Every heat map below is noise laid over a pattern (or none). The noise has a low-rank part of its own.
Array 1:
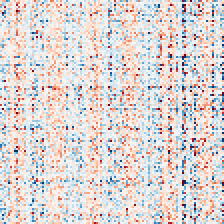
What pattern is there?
vertical stripes
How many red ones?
6
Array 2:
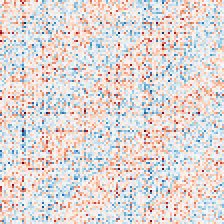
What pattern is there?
diagonal stripes
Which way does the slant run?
bottom left to top right
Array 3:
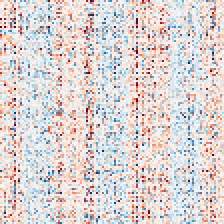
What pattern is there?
vertical stripes
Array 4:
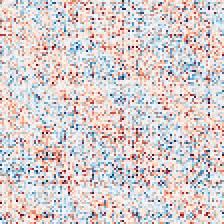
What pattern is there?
diagonal stripes
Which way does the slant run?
top left to bottom right
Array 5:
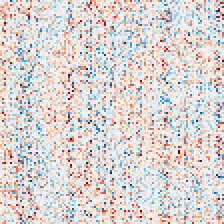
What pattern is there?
rings round one point
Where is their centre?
middle right
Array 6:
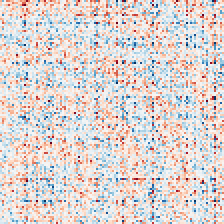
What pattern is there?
rings round one point
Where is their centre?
bottom left
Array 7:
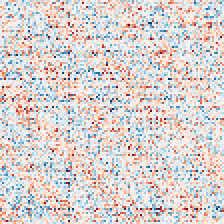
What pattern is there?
diagonal stripes
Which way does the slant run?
top left to bottom right
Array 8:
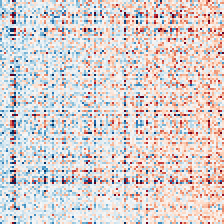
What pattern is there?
a smooth slope
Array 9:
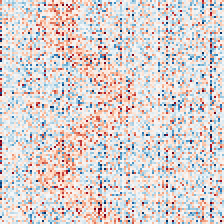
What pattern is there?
a wavy band
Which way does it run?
top to bottom
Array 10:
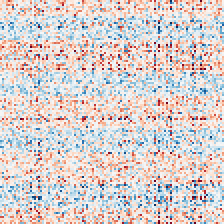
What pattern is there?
horizontal stripes
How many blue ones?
4
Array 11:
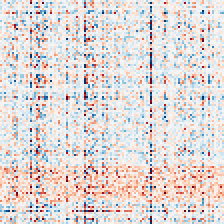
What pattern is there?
one horizontal stripe
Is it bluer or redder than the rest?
redder
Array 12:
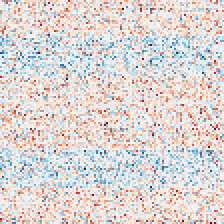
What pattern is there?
horizontal stripes
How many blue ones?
2
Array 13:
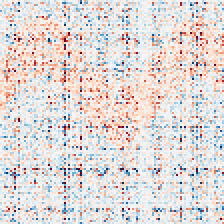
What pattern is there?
a wavy band
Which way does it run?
left to right
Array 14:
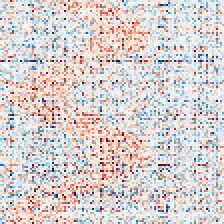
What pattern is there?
a wavy band
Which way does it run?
top to bottom
